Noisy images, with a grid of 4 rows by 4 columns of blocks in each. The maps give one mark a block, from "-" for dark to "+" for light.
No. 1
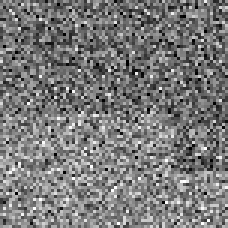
- - - -
- - - -
+ + + -
+ + + +
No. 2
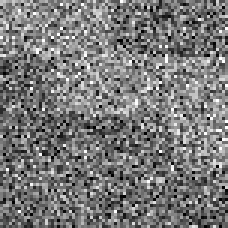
+ + - -
- + + +
- - - +
- - - -
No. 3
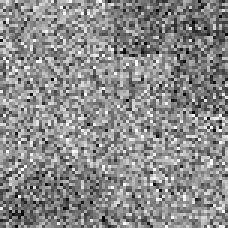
+ + - -
+ + + -
+ + + +
- - + +
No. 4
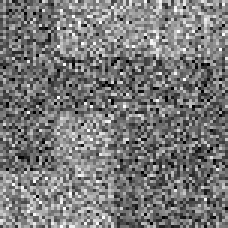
- + + +
- - - -
- + - -
+ + - -
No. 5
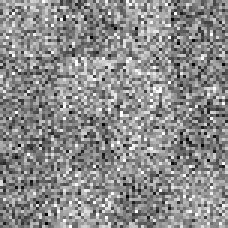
+ - + -
- + + -
- - + -
- + - +
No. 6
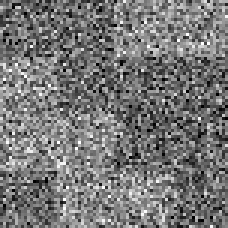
- - + +
+ - - -
+ + - -
- + + -
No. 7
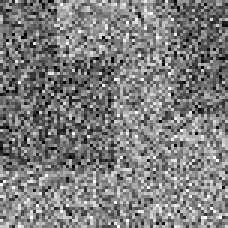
- + + -
- - + -
- - + +
+ + + +
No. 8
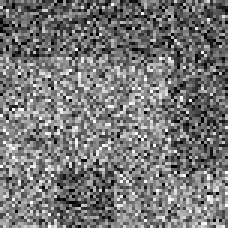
- - - -
+ + + -
+ + + -
+ - + +
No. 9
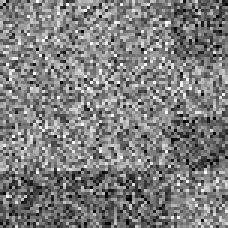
+ + + -
+ + + +
+ + + -
- - - +
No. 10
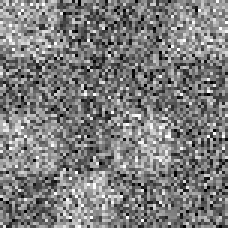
+ - - +
- - - -
+ - + -
- + - -
